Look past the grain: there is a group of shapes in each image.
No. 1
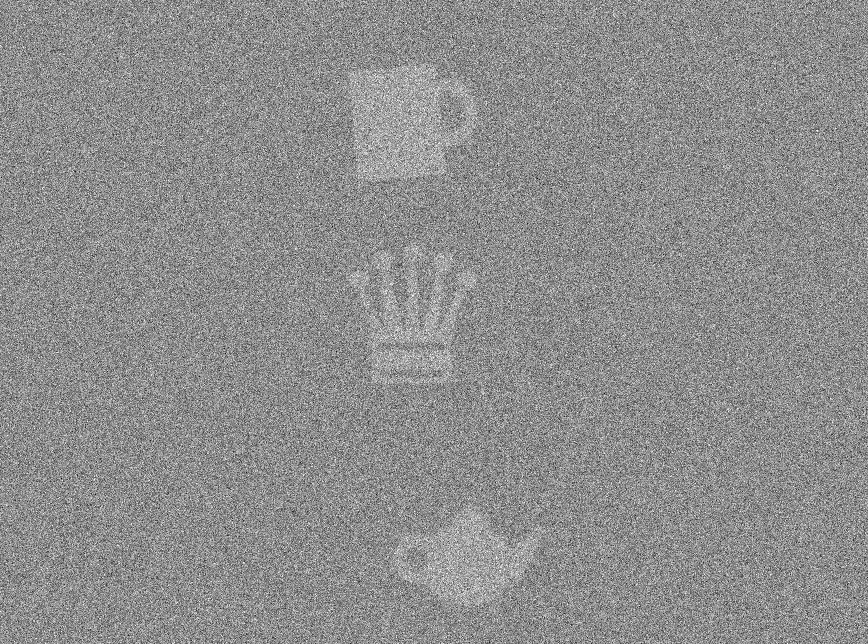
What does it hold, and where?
top middle: cup; centre: chess queen; bottom middle: teapot
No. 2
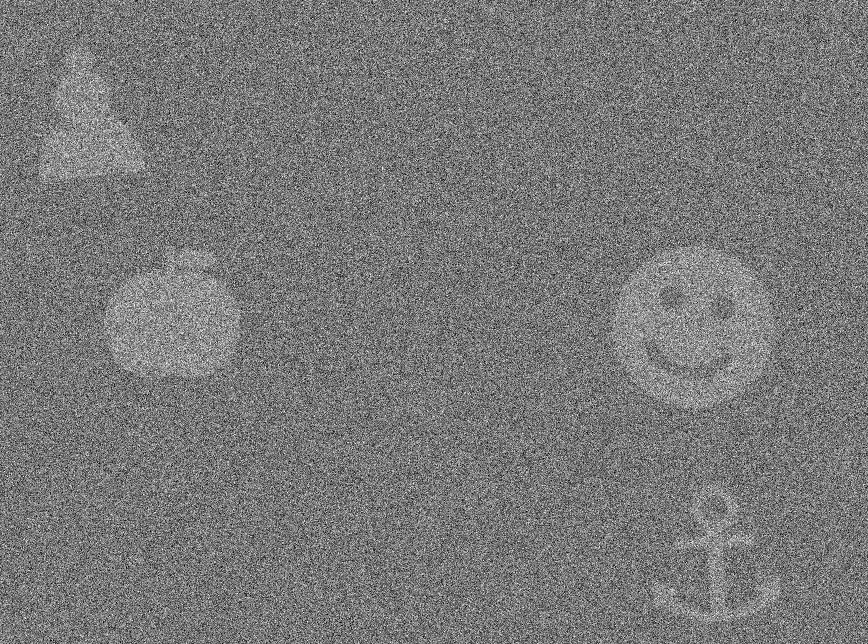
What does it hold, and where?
top left: chess pawn; middle left: apple; middle right: smiling face; bottom right: anchor
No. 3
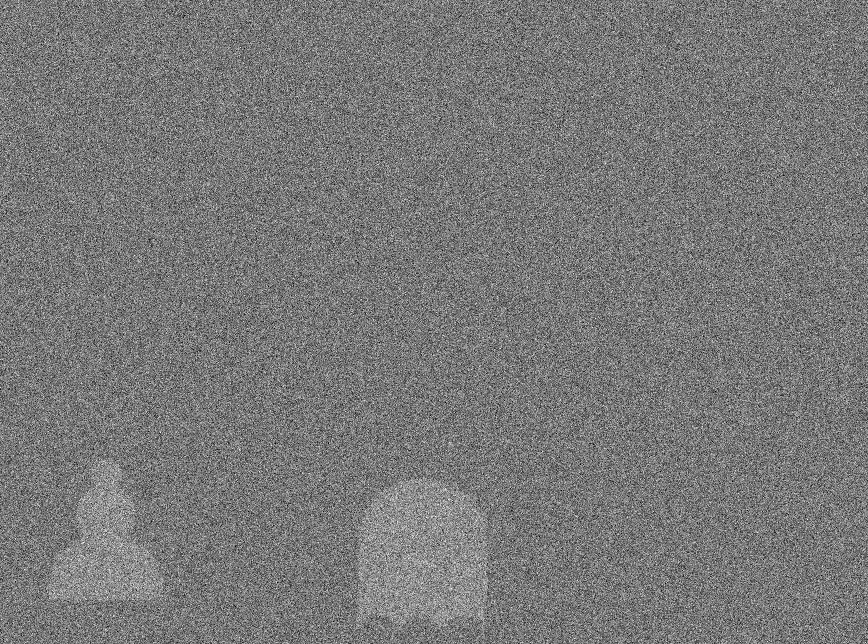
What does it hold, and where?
bottom left: chess pawn; bottom middle: ghost
